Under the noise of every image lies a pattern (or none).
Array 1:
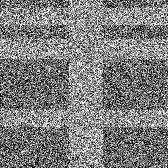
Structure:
bands of rows crossing bands of columns
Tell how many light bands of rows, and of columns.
3 and 1
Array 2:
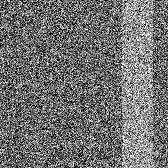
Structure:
one band of columns
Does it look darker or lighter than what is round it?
lighter
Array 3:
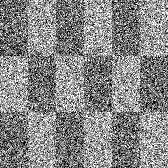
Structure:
a checkerboard
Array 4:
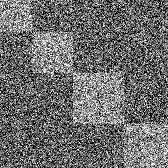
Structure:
blocks along the diagonal
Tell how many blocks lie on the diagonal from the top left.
4
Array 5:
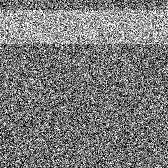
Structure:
one band of rows
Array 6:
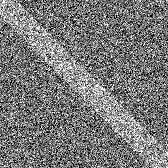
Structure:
a diagonal band
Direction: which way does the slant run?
top left to bottom right
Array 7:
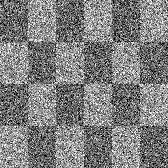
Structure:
a checkerboard
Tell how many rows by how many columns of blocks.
4 by 6
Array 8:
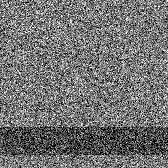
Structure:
one band of rows
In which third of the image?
bottom
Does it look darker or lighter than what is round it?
darker
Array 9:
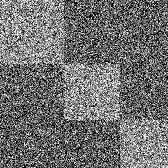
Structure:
blocks along the diagonal
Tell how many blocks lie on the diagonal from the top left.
3
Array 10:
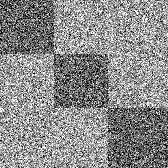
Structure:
blocks along the diagonal
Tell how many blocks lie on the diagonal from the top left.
3
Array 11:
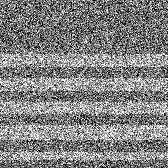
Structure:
bands of rows
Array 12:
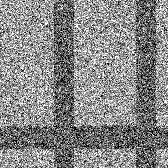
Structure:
bands of rows crossing bands of columns
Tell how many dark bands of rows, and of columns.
1 and 2
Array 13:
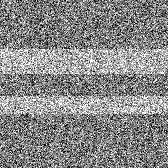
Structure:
bands of rows
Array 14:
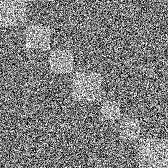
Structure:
blocks along the diagonal
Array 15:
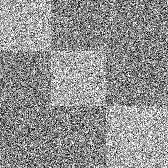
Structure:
blocks along the diagonal
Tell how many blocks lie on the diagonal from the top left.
3
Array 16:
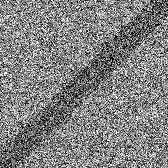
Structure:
a diagonal band
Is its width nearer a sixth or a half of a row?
a sixth
